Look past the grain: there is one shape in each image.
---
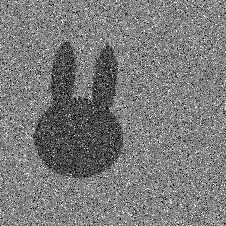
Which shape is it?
rabbit's head
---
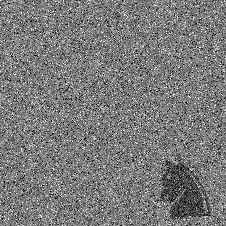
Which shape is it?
chess knight
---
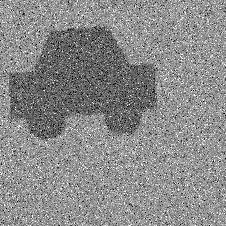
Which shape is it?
car
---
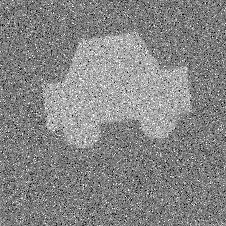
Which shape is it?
car
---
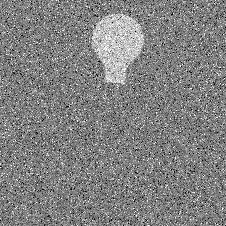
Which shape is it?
light bulb
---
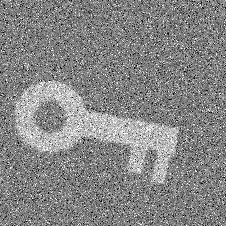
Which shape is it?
key
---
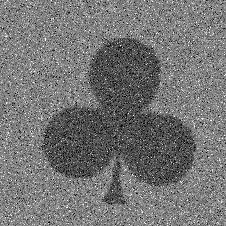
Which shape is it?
club
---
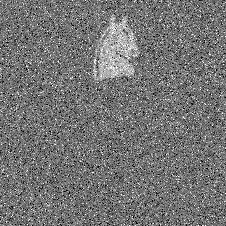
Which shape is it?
chess knight
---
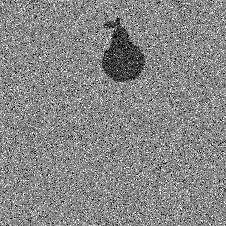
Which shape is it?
pear
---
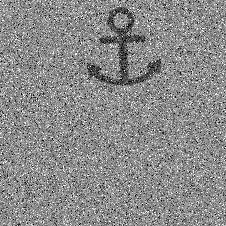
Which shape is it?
anchor
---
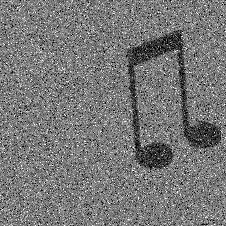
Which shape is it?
pair of musical notes
